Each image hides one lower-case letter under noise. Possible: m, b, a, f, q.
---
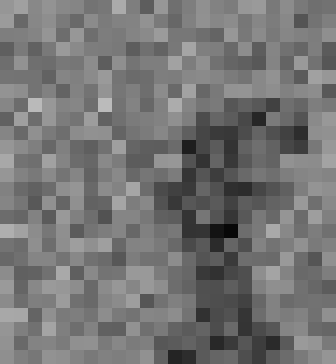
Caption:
dark f
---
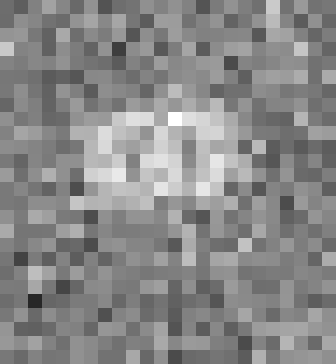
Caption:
light m
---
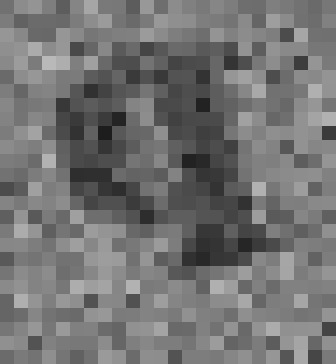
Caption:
dark q
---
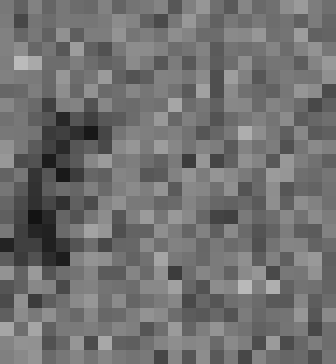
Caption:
dark f, middle left
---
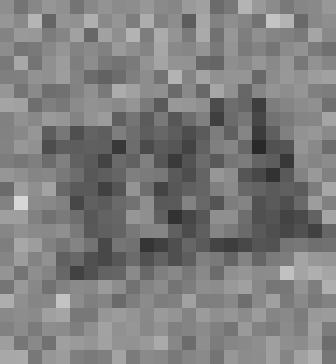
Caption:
dark m
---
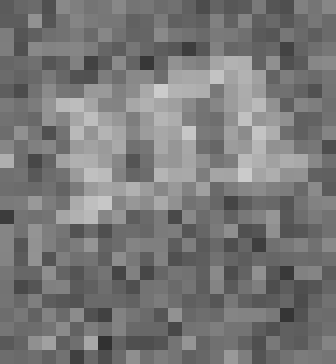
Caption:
light m
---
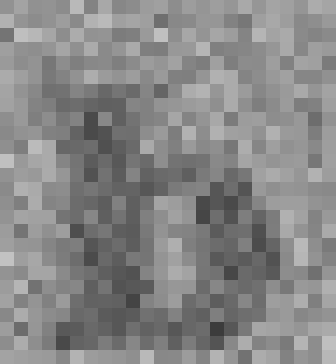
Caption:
dark b
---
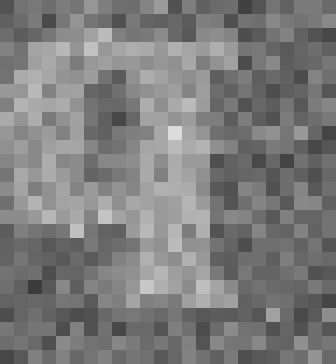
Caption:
light q
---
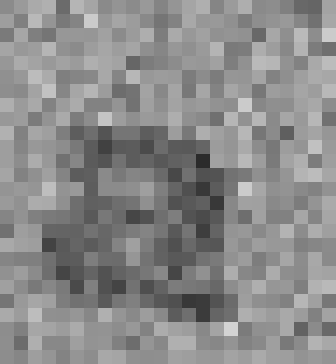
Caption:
dark a
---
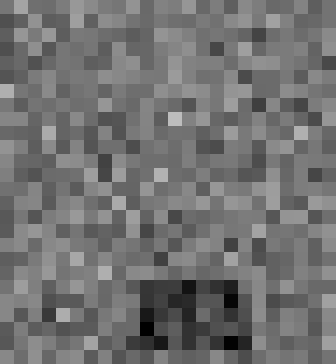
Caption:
dark m, bottom middle
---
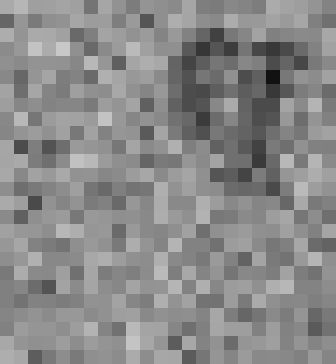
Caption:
dark q
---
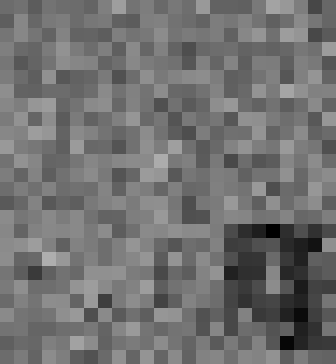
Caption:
dark q, bottom right
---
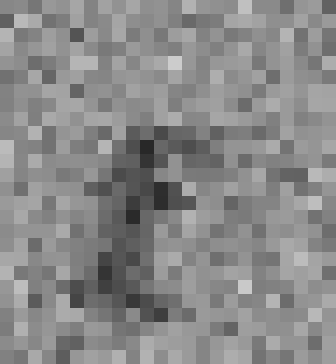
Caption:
dark f
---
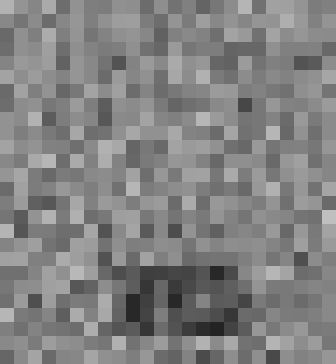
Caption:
dark m, bottom middle
